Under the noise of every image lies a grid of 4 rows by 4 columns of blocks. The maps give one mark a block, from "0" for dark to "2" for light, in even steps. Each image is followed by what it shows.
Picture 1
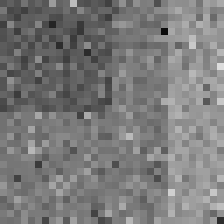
0012
0012
1112
1112
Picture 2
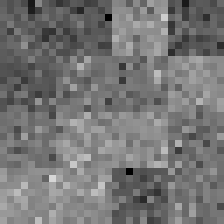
0020
0112
1221
2201
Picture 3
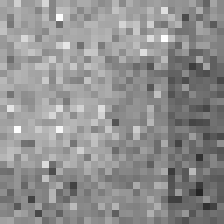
2221
2210
2210
1110
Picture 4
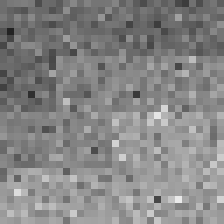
0000
0111
1122
2222
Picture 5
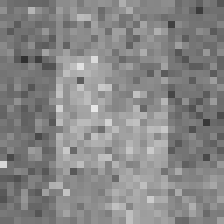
0110
0210
0220
0121
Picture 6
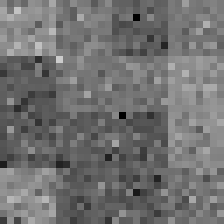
2101
0112
0002
2001
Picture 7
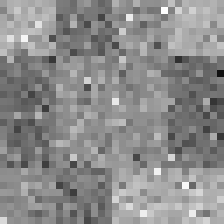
2012
0110
0110
1022
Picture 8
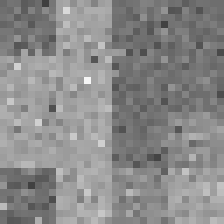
0200
2200
2201
0212
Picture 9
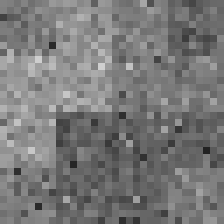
1210
2211
2000
1001
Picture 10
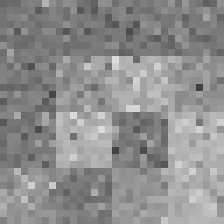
0000
0121
0202
1012
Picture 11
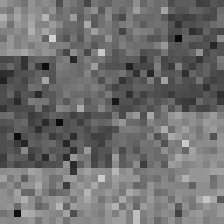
2110
0100
0012
2222
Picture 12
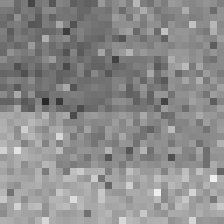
0011
0001
2111
2222
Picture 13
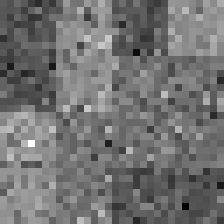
0202
0211
2111
2100
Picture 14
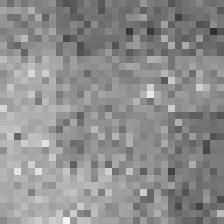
1000
2111
2110
2210
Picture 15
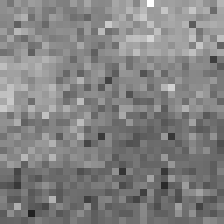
1122
2111
1100
0000
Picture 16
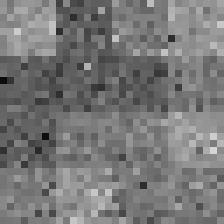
2012
0001
0112
1211
